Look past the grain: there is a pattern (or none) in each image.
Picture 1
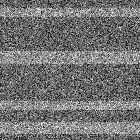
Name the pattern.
bands of rows
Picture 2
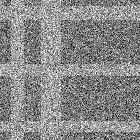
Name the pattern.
bands of rows crossing bands of columns
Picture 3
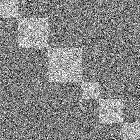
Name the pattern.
blocks along the diagonal
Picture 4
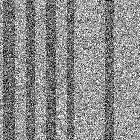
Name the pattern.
bands of columns
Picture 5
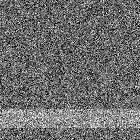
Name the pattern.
one band of rows
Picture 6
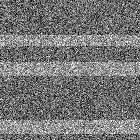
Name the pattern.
bands of rows
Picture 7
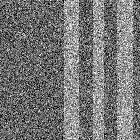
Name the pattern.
bands of columns
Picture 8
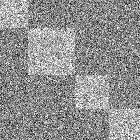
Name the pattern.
blocks along the diagonal
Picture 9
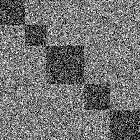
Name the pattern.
blocks along the diagonal
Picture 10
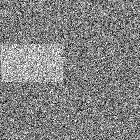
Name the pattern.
one block
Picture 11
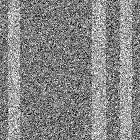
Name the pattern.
bands of columns
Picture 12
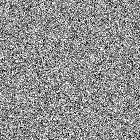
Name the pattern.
only noise
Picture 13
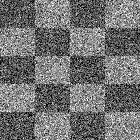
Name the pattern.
a checkerboard
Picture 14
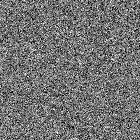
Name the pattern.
only noise
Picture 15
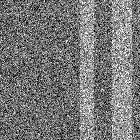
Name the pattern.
bands of columns
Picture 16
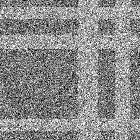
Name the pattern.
bands of rows crossing bands of columns
